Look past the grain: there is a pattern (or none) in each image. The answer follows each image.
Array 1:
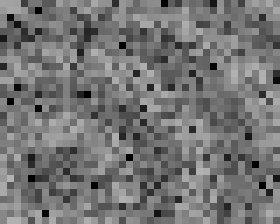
rings round one point
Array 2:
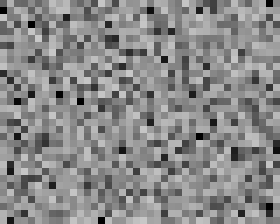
only noise
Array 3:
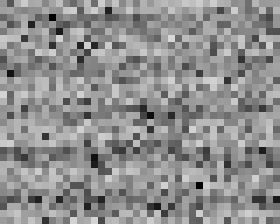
horizontal stripes
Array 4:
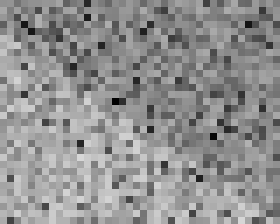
a sharp edge
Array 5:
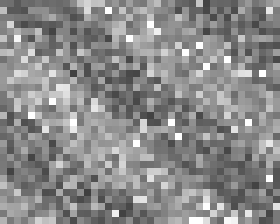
diagonal stripes
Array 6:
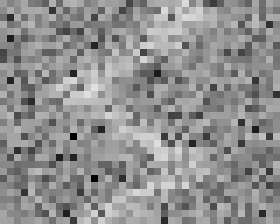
a wavy band
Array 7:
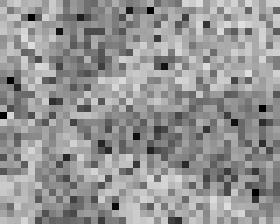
spokes from one point
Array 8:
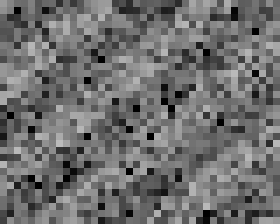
diagonal stripes
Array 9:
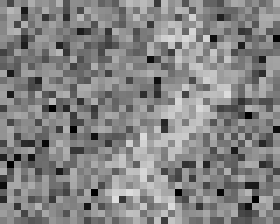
a wavy band
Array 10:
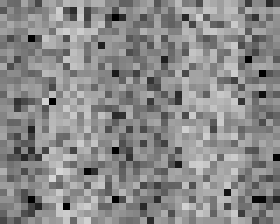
vertical stripes
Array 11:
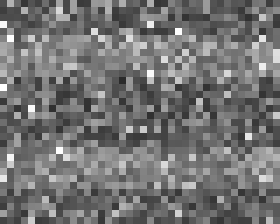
horizontal stripes
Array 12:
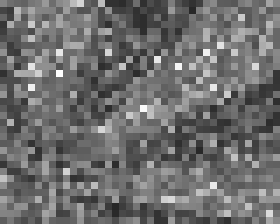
spokes from one point
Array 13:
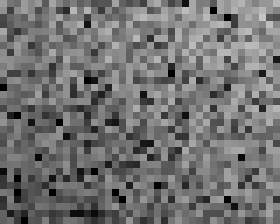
a smooth slope
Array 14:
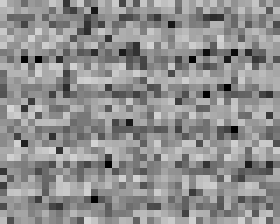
horizontal stripes
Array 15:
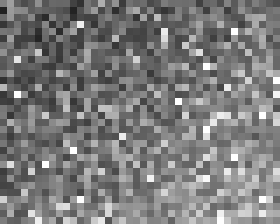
a smooth slope
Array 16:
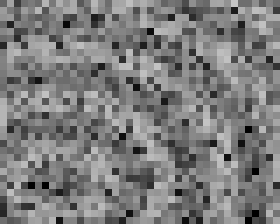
rings round one point
